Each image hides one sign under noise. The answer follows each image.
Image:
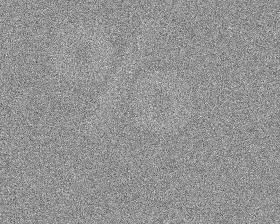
percent sign
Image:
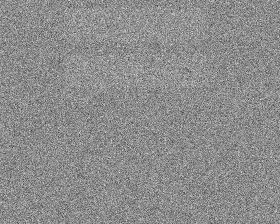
equals sign
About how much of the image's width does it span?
half
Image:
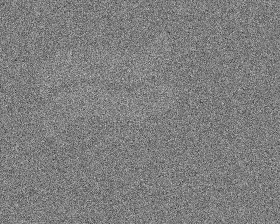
approximately sign
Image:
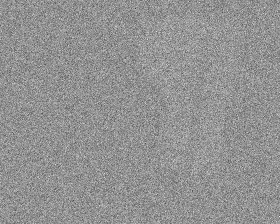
pilcrow
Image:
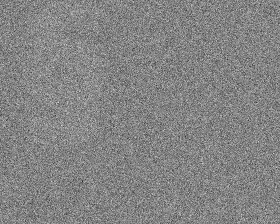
section sign
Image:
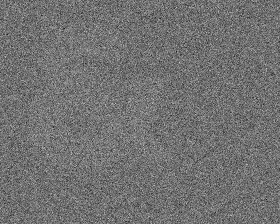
ampersand
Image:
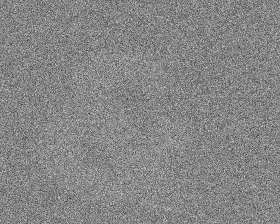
ampersand
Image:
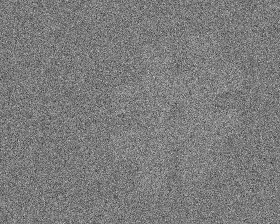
hash sign
